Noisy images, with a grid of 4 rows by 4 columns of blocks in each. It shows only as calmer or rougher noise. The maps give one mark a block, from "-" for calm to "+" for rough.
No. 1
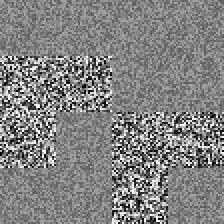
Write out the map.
----
++--
+-++
--+-
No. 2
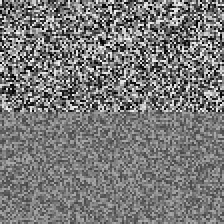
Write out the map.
++++
++++
----
----
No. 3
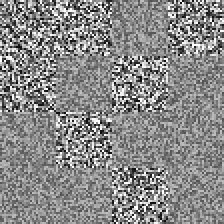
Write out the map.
++-+
+-+-
-+--
--+-
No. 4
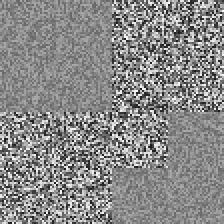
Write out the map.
--++
--++
+++-
++--
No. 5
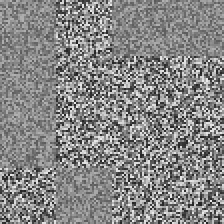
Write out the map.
-+--
-+++
-+++
+-++
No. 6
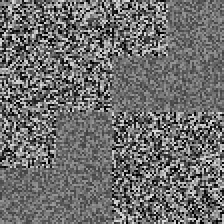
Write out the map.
+++-
++--
+-++
--++
